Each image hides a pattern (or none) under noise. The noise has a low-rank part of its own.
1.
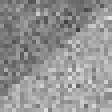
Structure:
a sharp edge
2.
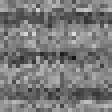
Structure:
horizontal stripes
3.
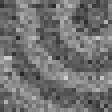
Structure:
rings round one point
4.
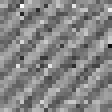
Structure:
diagonal stripes
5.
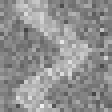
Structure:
a wavy band
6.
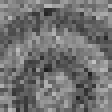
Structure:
rings round one point
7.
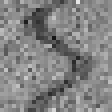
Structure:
a wavy band
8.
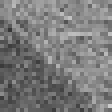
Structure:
a sharp edge
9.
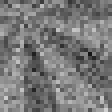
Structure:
spokes from one point
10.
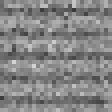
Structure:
horizontal stripes
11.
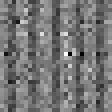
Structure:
vertical stripes
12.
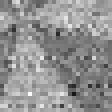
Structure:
spokes from one point
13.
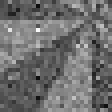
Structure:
spokes from one point
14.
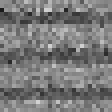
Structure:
horizontal stripes
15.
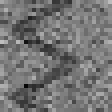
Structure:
a wavy band
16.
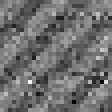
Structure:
diagonal stripes
